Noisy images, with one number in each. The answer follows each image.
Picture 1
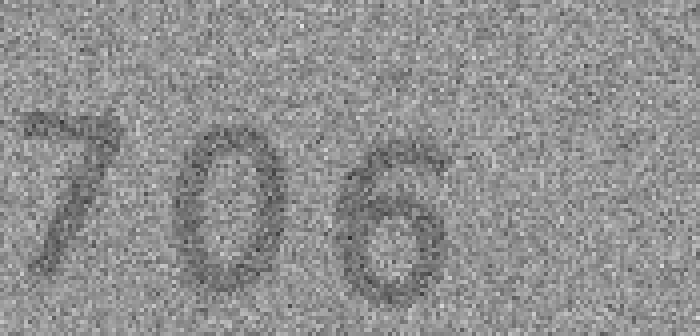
706
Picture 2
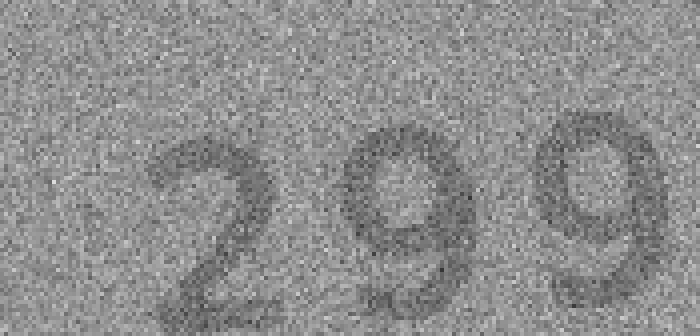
299
